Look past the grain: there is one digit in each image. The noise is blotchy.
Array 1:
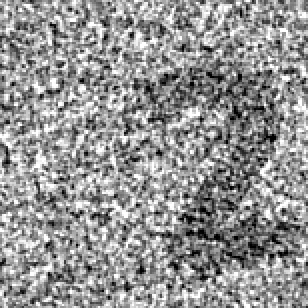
2
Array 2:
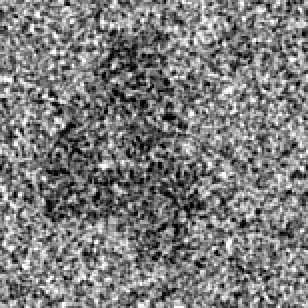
4
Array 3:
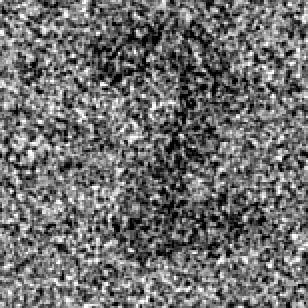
2
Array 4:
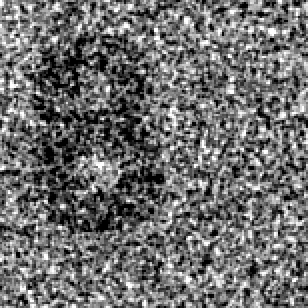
8
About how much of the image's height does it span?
two thirds
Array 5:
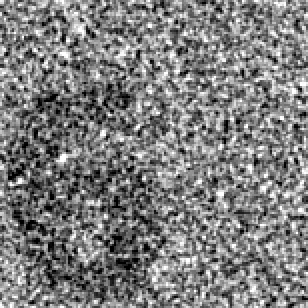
6
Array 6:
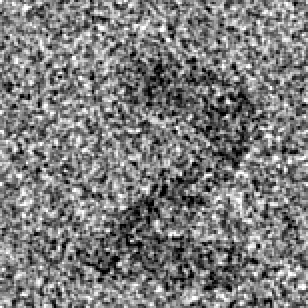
2
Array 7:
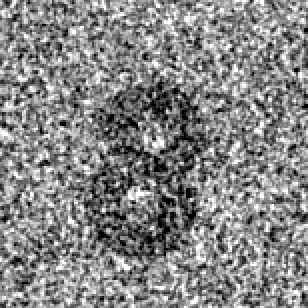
8
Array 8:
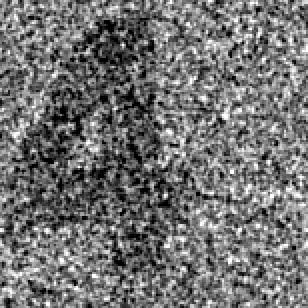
4
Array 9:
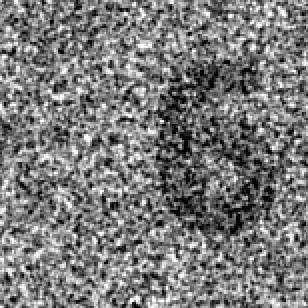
6
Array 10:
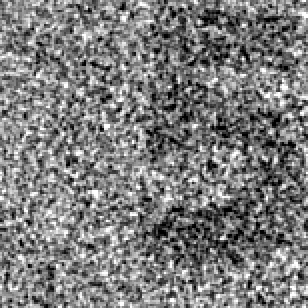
5
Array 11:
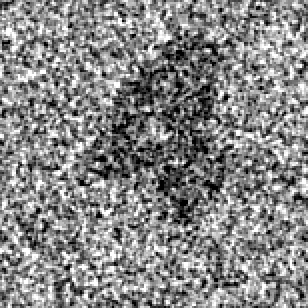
4
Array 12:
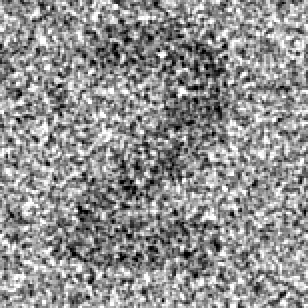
2
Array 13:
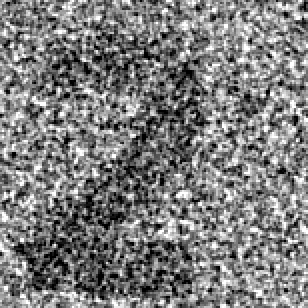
2
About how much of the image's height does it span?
nearly all
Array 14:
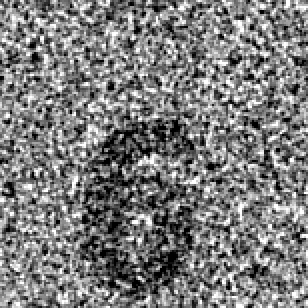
6
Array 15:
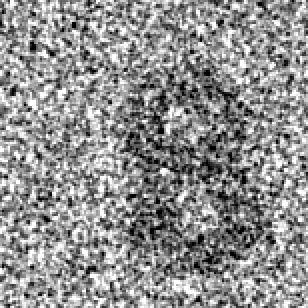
8
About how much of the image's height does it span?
two thirds
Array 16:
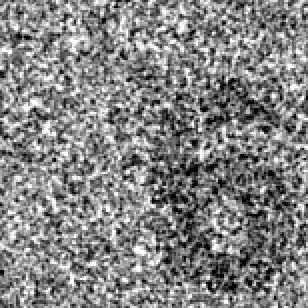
6
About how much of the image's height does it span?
two thirds
